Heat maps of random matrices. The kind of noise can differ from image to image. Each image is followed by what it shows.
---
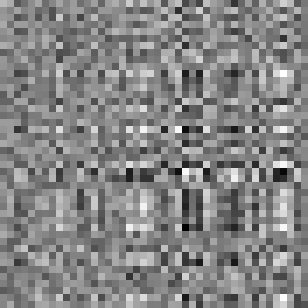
low rank plus noise
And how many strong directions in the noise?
one
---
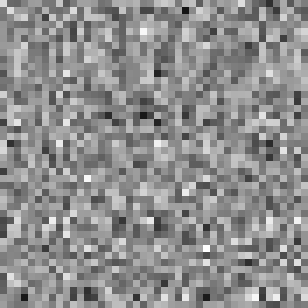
low rank plus noise
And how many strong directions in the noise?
three or four
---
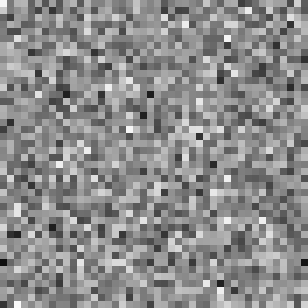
independent entries
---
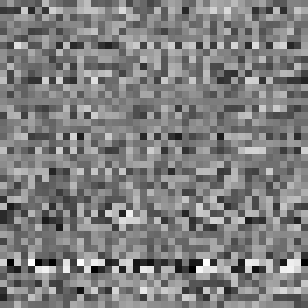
rows of uneven size
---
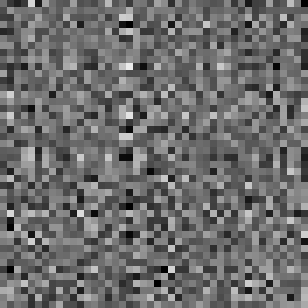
low rank plus noise
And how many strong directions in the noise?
three or four
